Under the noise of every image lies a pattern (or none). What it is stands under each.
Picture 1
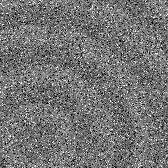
rings round one point
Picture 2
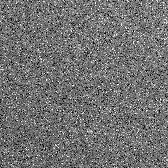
a smooth slope
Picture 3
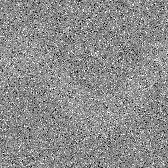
a wavy band
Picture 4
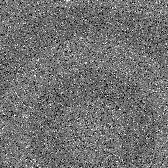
rings round one point
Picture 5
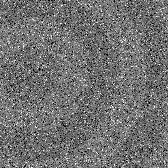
rings round one point
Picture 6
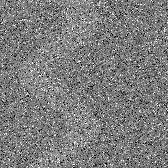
a wavy band
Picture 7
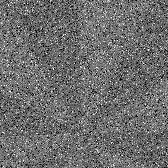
spokes from one point
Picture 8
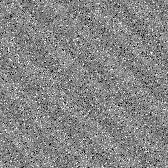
diagonal stripes
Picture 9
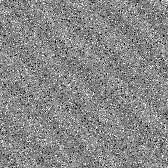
diagonal stripes
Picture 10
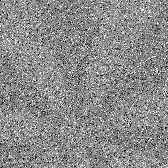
spokes from one point
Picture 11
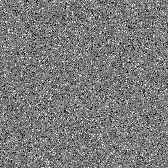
only noise
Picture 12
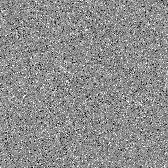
only noise
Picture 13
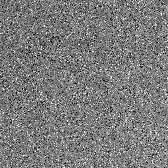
a smooth slope
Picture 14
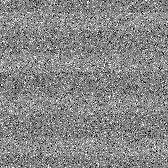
horizontal stripes
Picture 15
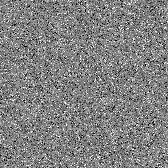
only noise
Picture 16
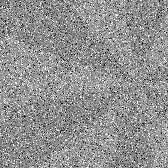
spokes from one point
